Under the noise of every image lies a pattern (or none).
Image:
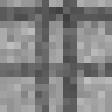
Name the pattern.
bands of rows crossing bands of columns
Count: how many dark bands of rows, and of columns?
2 and 2
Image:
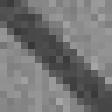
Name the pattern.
a diagonal band
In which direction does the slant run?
top left to bottom right
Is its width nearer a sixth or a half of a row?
a half
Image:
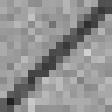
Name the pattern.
a diagonal band
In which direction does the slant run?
bottom left to top right
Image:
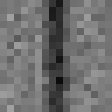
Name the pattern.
one band of columns
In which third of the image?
middle
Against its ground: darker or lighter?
darker
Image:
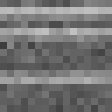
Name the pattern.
bands of rows
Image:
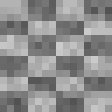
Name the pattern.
a checkerboard
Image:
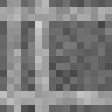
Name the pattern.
bands of rows crossing bands of columns
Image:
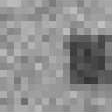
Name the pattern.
one block
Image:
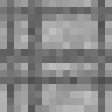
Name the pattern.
bands of rows crossing bands of columns
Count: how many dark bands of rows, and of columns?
3 and 3
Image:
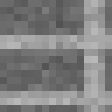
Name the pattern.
bands of rows crossing bands of columns
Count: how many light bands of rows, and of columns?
2 and 1
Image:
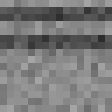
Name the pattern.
bands of rows
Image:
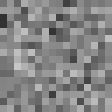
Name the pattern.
only noise
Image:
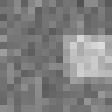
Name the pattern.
one block
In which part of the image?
middle right
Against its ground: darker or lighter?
lighter
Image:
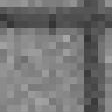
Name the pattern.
bands of rows crossing bands of columns
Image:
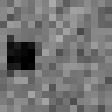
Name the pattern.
one block
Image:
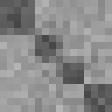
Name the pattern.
blocks along the diagonal
